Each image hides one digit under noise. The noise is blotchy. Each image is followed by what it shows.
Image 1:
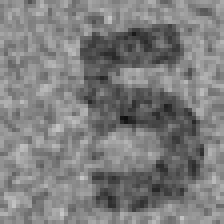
5
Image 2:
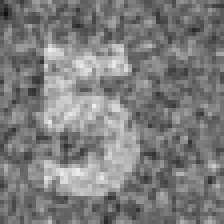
5
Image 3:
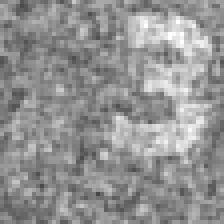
3
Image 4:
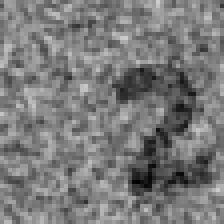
2
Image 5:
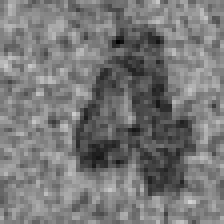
4
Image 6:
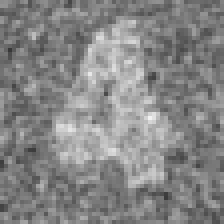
4
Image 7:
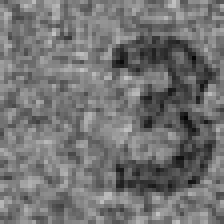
3
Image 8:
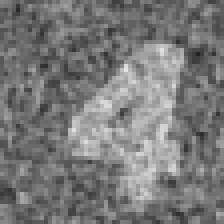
4
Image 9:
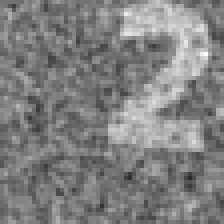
2
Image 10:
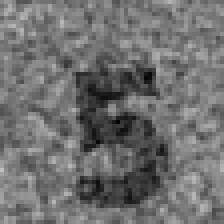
5
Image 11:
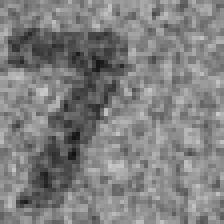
7
